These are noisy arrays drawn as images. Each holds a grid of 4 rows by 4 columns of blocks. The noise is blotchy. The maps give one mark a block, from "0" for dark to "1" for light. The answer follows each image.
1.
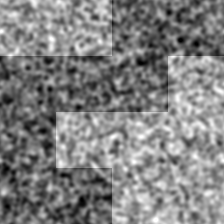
1100
0001
0111
0011
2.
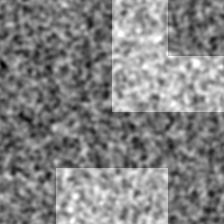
0010
0011
0000
0110
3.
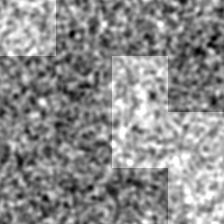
1000
0010
0011
0001
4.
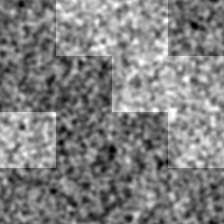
0110
0011
1001
0000
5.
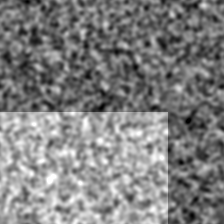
0000
0000
1110
1110
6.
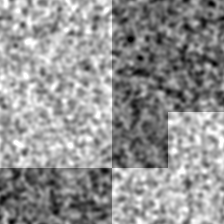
1100
1100
1101
0011
